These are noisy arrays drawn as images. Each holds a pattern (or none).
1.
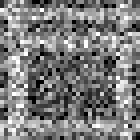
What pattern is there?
bands of rows crossing bands of columns
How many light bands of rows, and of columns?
3 and 2
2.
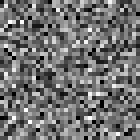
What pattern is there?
only noise
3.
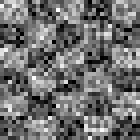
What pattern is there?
a checkerboard
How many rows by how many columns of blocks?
6 by 5
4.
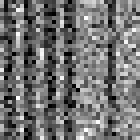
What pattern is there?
bands of columns
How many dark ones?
5
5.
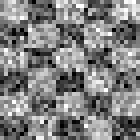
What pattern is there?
a checkerboard
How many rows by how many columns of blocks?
6 by 5
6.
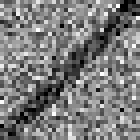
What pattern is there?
a diagonal band
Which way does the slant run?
bottom left to top right
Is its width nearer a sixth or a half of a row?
a sixth
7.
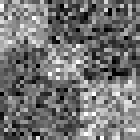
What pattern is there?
blocks along the diagonal
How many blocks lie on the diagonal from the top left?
3
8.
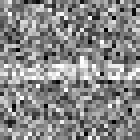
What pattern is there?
one band of rows
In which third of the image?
middle
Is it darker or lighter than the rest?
lighter
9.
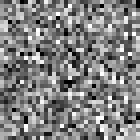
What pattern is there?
only noise
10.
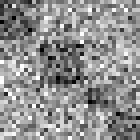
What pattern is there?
blocks along the diagonal
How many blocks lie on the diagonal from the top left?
4
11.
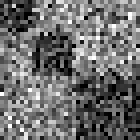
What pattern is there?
blocks along the diagonal
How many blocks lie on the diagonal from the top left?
3
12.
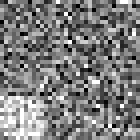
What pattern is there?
one block
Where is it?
bottom left
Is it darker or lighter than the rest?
lighter
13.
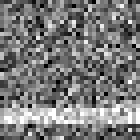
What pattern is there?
one band of rows
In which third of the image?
bottom
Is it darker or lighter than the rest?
lighter
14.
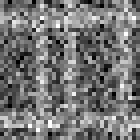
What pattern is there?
bands of rows crossing bands of columns
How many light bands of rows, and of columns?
2 and 3
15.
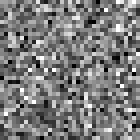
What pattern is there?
only noise
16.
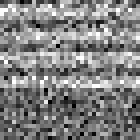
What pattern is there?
bands of rows
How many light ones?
4
